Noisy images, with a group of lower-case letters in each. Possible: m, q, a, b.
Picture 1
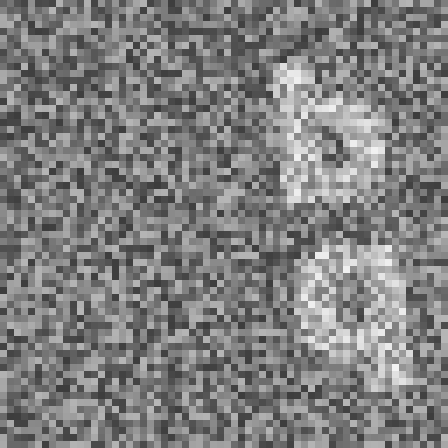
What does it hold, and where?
top right: light b; bottom right: light q
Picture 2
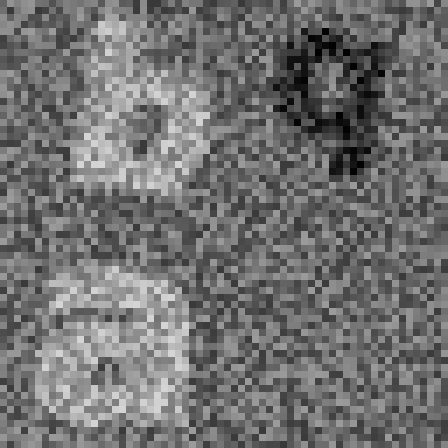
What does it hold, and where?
top left: light b; top right: dark q; bottom left: light a
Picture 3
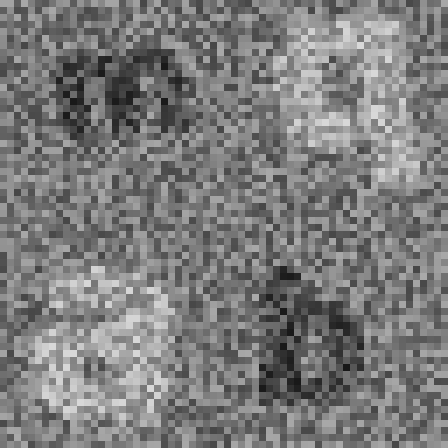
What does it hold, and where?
top left: dark m; top right: light q; bottom left: light a; bottom right: dark b
